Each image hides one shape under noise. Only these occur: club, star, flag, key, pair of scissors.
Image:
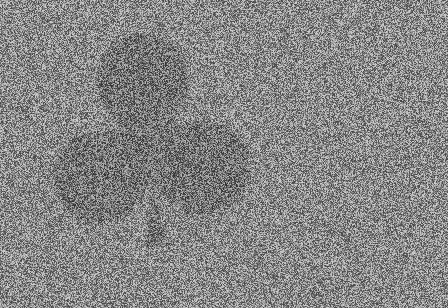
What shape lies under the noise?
club
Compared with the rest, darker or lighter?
darker
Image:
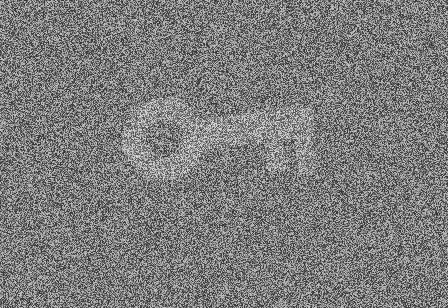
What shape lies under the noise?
key
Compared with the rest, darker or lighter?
lighter
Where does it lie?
centre
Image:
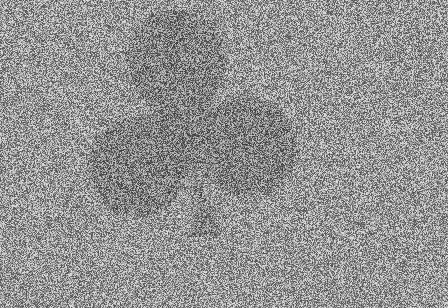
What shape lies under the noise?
club
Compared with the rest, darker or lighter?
darker
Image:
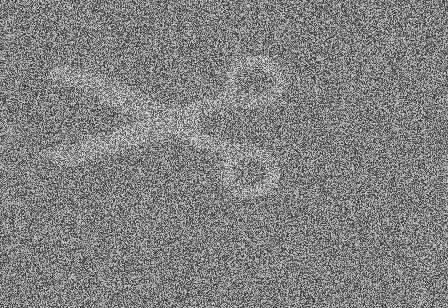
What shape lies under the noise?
pair of scissors
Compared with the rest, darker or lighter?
lighter
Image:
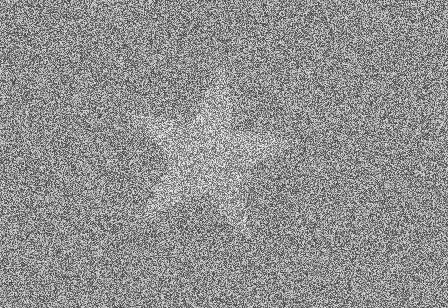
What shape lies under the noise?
star
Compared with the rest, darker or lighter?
lighter
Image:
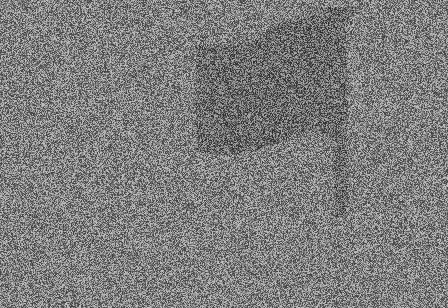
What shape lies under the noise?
flag
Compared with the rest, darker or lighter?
darker
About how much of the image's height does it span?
two thirds
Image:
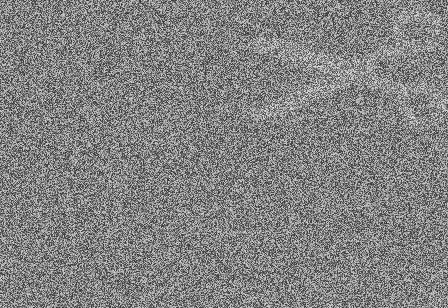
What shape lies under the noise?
pair of scissors
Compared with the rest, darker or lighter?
lighter
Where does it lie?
top right
